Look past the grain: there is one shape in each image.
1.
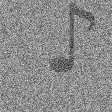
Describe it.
dark musical note
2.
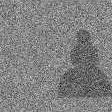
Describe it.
dark chess pawn
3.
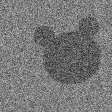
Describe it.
dark bear's head
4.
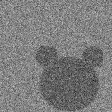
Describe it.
dark bear's head
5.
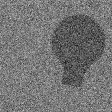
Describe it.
dark light bulb
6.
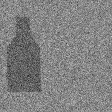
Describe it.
dark bottle
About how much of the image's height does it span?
two thirds
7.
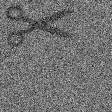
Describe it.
dark pair of scissors
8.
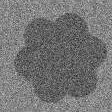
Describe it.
dark flower
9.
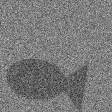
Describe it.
dark fish
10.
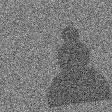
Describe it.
dark chess pawn
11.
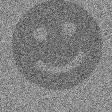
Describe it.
dark smiling face
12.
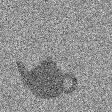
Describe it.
dark teapot
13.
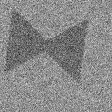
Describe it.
dark bow tie
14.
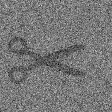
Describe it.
dark pair of scissors
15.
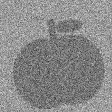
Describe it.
dark apple
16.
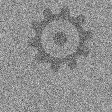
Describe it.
dark gear
